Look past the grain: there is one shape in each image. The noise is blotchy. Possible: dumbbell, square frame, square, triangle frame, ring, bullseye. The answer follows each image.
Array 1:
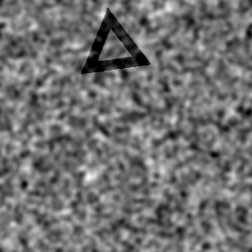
triangle frame
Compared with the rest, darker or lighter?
darker
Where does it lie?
top middle
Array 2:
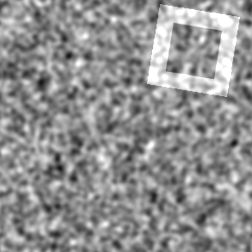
square frame
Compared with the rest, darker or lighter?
lighter
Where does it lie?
top right
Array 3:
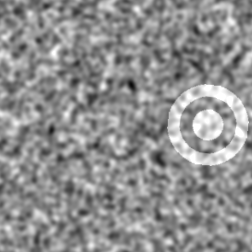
bullseye
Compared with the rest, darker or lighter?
lighter
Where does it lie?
middle right
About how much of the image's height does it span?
a third
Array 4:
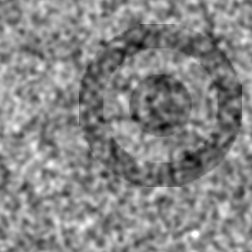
bullseye
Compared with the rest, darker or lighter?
darker
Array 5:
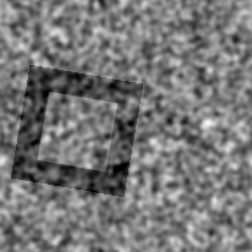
square frame
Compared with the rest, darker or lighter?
darker
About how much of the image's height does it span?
half
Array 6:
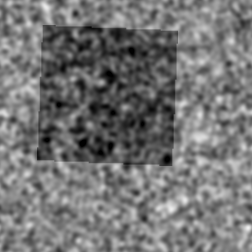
square
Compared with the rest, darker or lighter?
darker
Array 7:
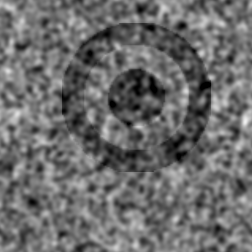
bullseye
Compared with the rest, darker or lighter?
darker
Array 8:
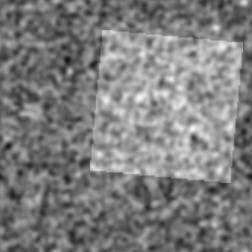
square
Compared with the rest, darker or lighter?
lighter
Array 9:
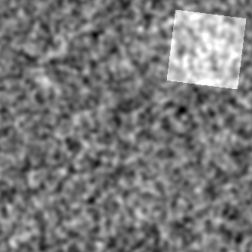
square
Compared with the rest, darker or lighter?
lighter
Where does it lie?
top right
